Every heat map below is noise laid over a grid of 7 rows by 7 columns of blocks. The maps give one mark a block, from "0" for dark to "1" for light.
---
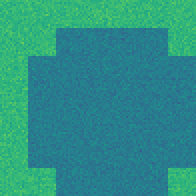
1111111
1100001
1000000
1000000
1000000
1000000
1100001
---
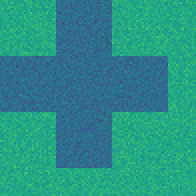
1100111
1100111
0000001
0000001
1100111
1100111
1111111
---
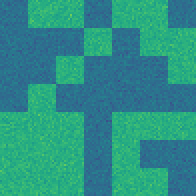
0110110
0001011
0010001
0100000
1110111
1110100
1110110
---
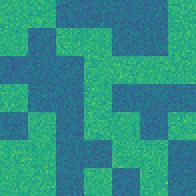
1100001
1011001
0001111
1001000
0101101
1100110
1101010
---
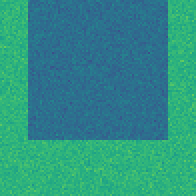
1000001
1000001
1000001
1000001
1000001
1111111
1111111
